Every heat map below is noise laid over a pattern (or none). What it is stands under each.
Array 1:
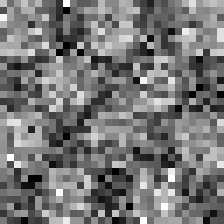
a checkerboard
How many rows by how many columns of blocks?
4 by 5
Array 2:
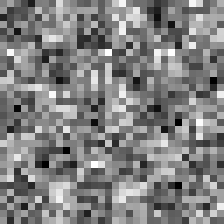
a checkerboard
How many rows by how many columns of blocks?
5 by 6
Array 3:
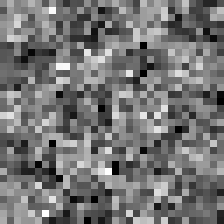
a checkerboard
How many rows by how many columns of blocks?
5 by 4
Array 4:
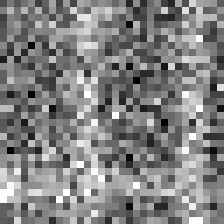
bands of rows crossing bands of columns
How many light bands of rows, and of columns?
1 and 2
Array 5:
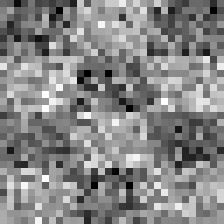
a checkerboard
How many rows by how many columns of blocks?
4 by 3
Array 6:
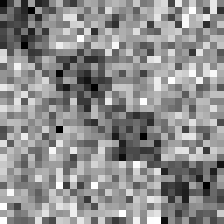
blocks along the diagonal
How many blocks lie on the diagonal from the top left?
4
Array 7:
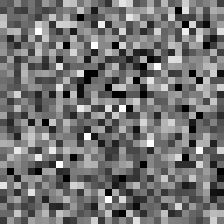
only noise
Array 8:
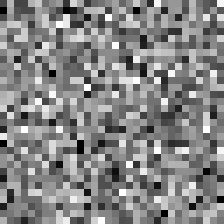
only noise
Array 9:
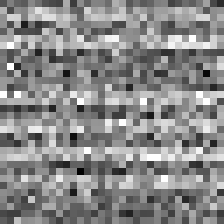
bands of rows
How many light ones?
6
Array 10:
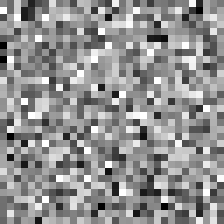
only noise
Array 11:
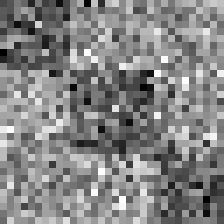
blocks along the diagonal
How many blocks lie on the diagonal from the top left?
3
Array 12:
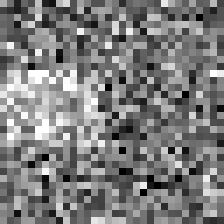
one block
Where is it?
middle left
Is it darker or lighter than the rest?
lighter
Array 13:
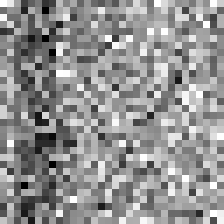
one band of columns
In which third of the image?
left
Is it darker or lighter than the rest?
darker
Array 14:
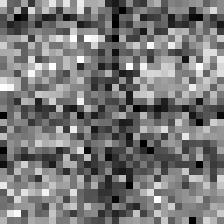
bands of rows crossing bands of columns
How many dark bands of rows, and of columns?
3 and 1
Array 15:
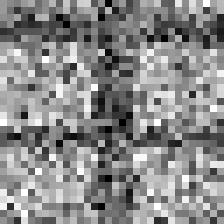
bands of rows crossing bands of columns
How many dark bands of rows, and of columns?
2 and 1
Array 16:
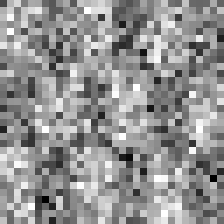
a checkerboard
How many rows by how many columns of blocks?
3 by 6
